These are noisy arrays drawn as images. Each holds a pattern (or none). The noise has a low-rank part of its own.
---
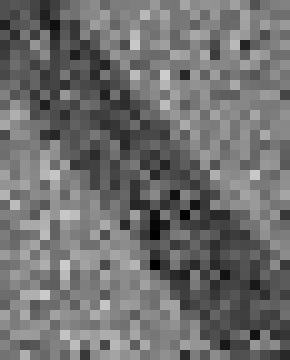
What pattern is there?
a diagonal band
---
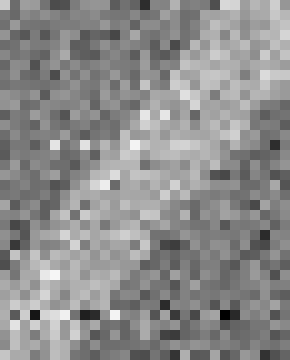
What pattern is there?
a diagonal band
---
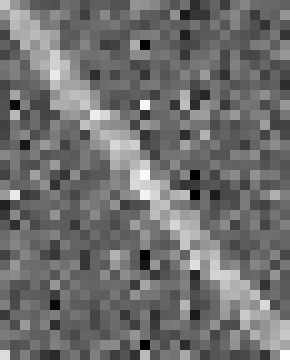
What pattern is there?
a diagonal band
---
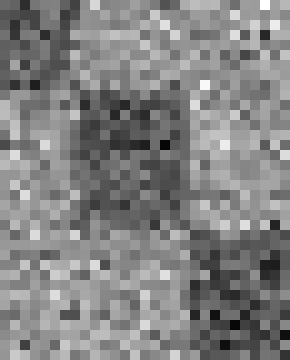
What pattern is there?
blocks along the diagonal
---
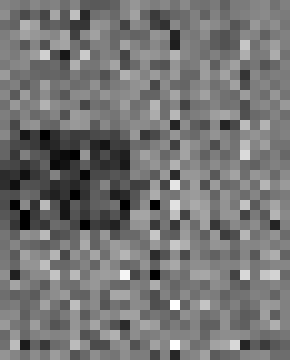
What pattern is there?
one block
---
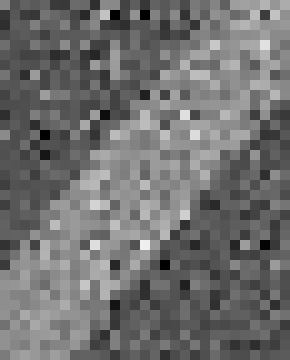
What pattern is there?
a diagonal band
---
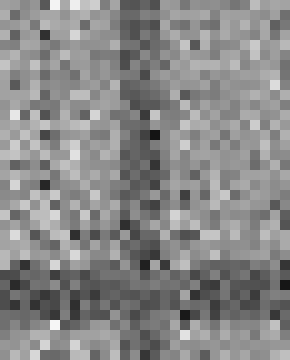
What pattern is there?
bands of rows crossing bands of columns
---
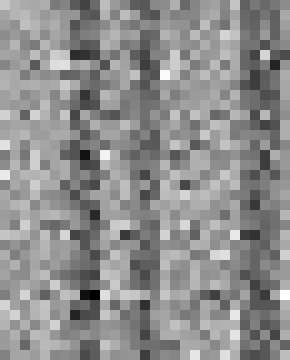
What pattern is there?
bands of columns
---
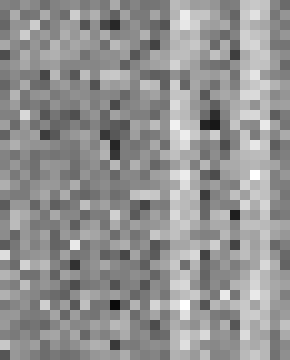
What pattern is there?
bands of columns
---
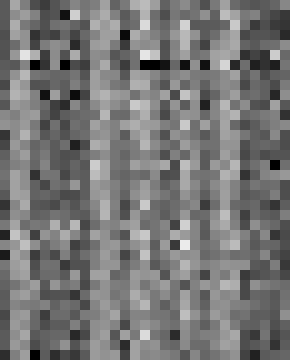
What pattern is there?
bands of columns
